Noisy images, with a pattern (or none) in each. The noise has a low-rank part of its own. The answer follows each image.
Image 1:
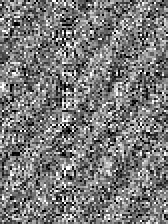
diagonal stripes
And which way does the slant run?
bottom left to top right
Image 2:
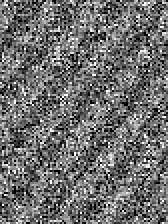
diagonal stripes
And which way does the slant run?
bottom left to top right
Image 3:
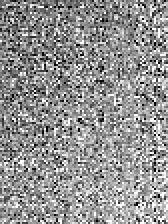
a smooth slope
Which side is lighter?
bottom right
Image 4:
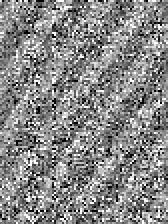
diagonal stripes
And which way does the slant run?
bottom left to top right
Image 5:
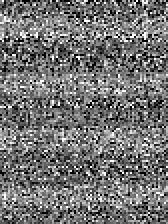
horizontal stripes
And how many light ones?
4
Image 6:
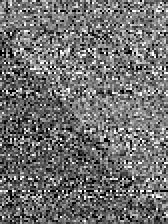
a sharp edge
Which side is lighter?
top right
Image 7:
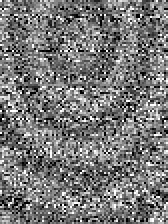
rings round one point
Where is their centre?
top middle
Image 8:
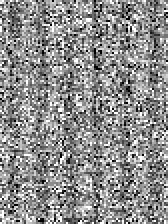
vertical stripes
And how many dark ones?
6
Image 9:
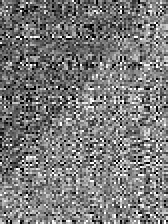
a sharp edge
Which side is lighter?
bottom right
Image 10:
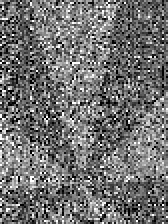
spokes from one point
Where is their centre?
bottom middle
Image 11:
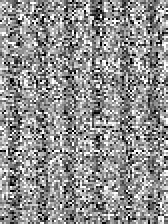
vertical stripes
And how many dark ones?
6
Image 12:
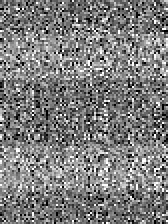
horizontal stripes
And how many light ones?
2
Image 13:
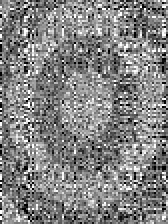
rings round one point
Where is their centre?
centre
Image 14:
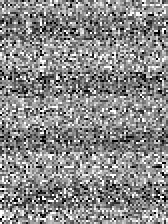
horizontal stripes
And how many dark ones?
4
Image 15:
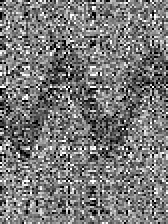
a wavy band
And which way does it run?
left to right
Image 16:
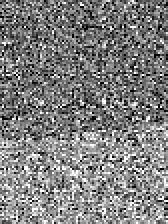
a sharp edge
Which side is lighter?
bottom
